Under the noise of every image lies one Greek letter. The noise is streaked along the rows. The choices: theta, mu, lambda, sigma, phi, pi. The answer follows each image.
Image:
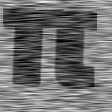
pi
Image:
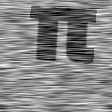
pi
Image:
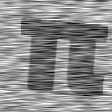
pi
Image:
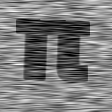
pi
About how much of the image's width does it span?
two thirds
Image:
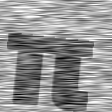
pi
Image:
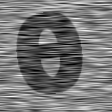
theta
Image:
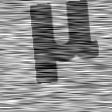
mu
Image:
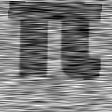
pi
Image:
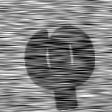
phi
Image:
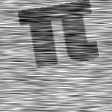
pi
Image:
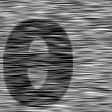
theta
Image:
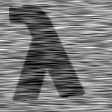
lambda
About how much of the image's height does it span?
nearly all
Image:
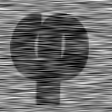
phi
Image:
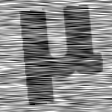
mu
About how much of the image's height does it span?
nearly all
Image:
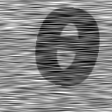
theta
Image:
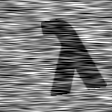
lambda
